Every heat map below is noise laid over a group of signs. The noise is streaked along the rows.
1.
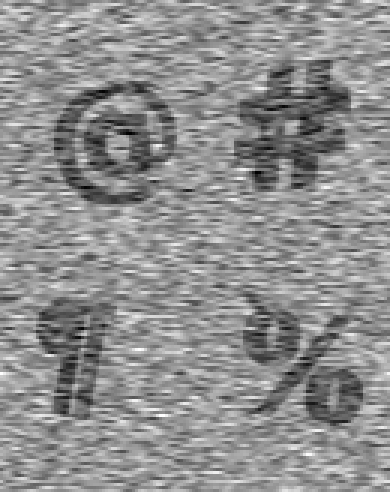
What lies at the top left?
at sign
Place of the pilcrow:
bottom left
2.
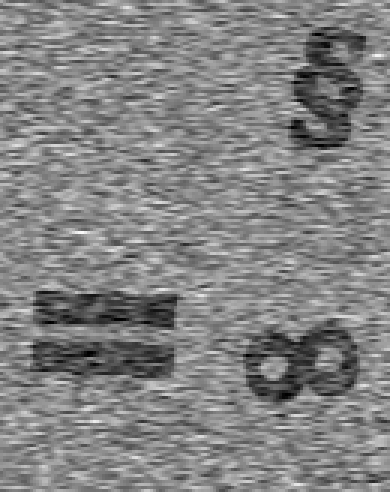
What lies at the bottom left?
equals sign
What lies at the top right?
section sign
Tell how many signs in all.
3
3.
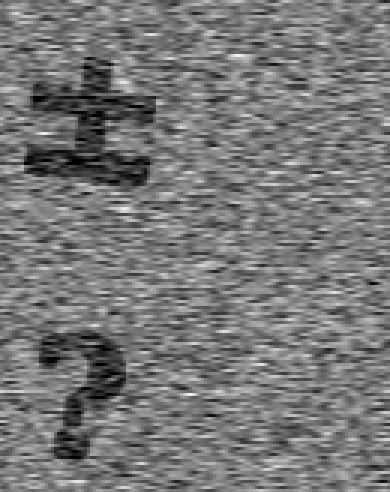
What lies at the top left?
plus-minus sign
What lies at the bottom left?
question mark
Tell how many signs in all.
2
